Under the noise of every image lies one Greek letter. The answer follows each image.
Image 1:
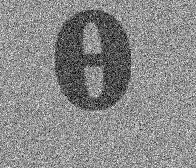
theta
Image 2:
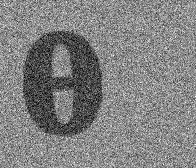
theta
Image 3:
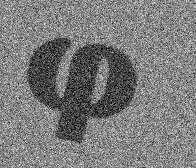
phi
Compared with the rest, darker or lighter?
darker
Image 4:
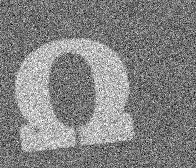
omega
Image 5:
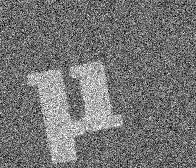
mu
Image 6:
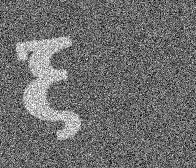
xi
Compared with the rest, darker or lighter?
lighter
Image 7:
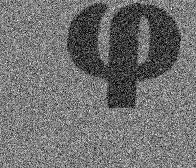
phi
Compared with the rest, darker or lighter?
darker
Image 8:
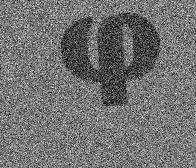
phi
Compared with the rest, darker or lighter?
darker
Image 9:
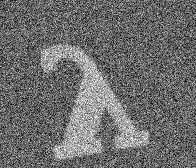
lambda
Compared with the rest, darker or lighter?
lighter
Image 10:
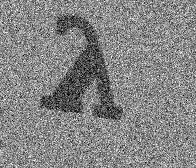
lambda
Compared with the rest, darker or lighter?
darker
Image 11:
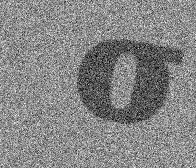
sigma
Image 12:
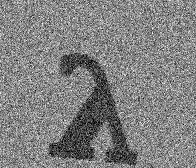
lambda
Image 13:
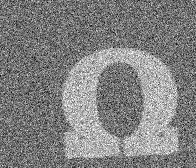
omega
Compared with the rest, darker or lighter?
lighter
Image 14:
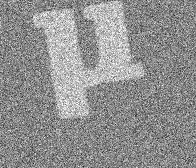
mu
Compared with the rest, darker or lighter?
lighter
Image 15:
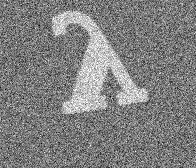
lambda
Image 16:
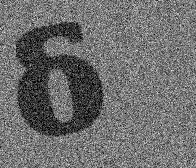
delta
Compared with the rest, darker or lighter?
darker
